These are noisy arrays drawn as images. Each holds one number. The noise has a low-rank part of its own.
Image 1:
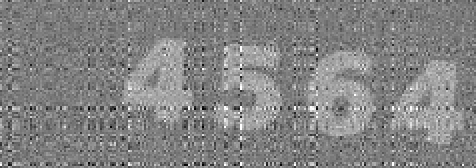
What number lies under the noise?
4564
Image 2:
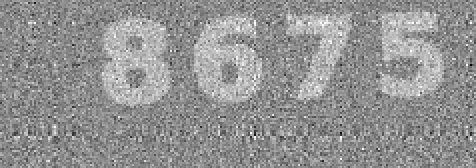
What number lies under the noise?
8675
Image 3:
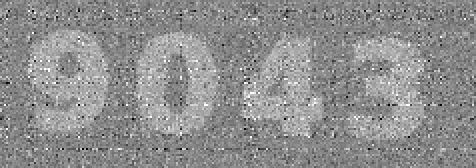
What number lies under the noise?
9043
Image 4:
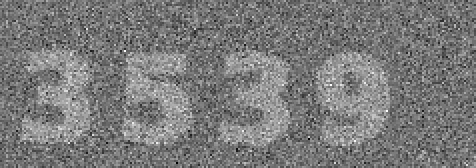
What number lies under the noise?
3539
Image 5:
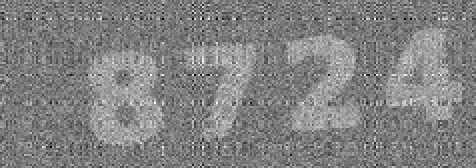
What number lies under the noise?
8724
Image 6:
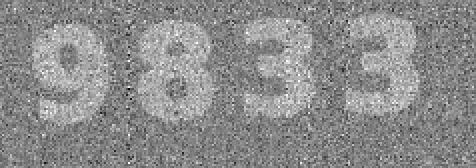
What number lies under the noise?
9833
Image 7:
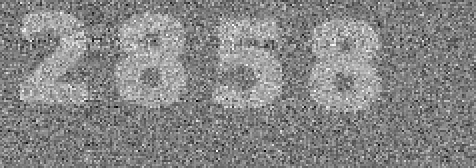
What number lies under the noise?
2858
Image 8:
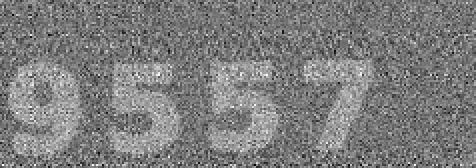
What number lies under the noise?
9557
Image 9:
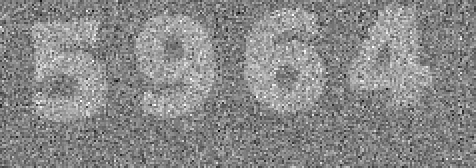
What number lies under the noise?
5964
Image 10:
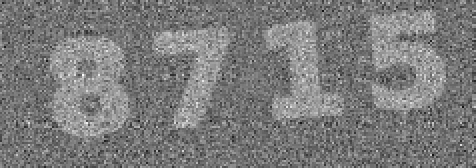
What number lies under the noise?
8715
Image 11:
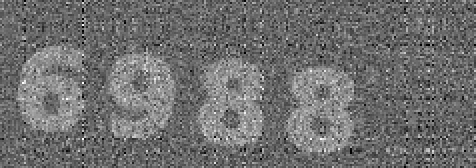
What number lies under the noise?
6988
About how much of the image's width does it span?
two thirds
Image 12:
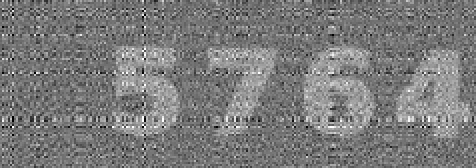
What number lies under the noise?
5764
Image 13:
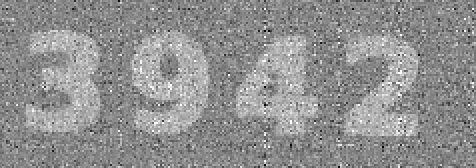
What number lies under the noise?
3942
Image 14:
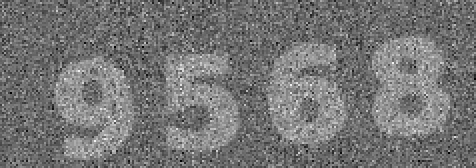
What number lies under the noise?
9568
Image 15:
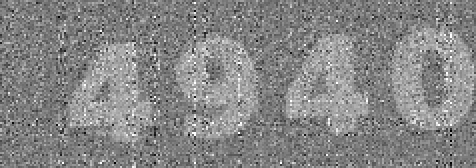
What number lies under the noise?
4940
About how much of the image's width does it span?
nearly all
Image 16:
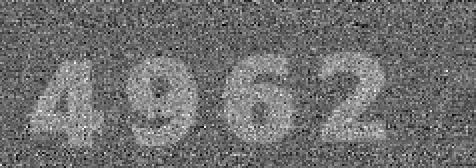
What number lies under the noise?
4962
